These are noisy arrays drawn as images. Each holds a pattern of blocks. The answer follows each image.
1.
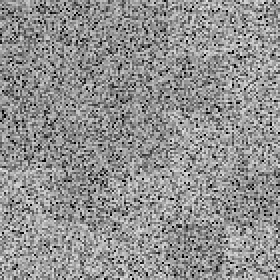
mirrored about the diagonal from the top left
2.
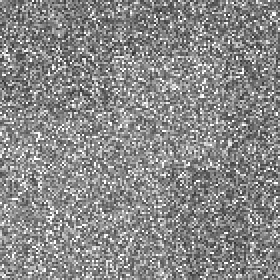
mirrored about the diagonal from the bottom left
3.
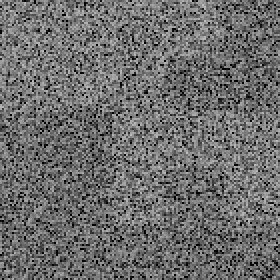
no symmetry
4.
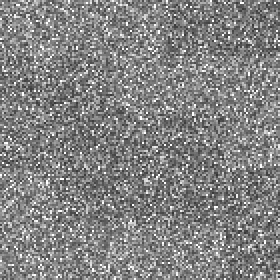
no symmetry
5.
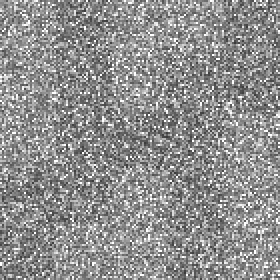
the same after a half turn
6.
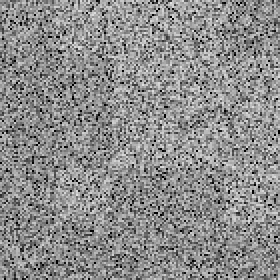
mirrored about the diagonal from the bottom left
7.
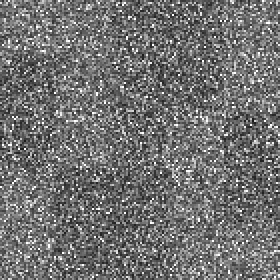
the same after a half turn
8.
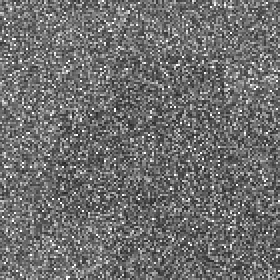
mirrored about the diagonal from the top left
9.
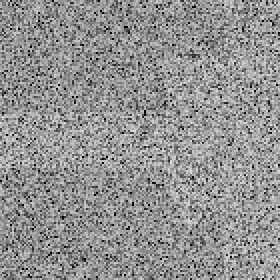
top and bottom mirror each other
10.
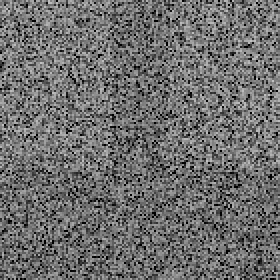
left and right mirror each other
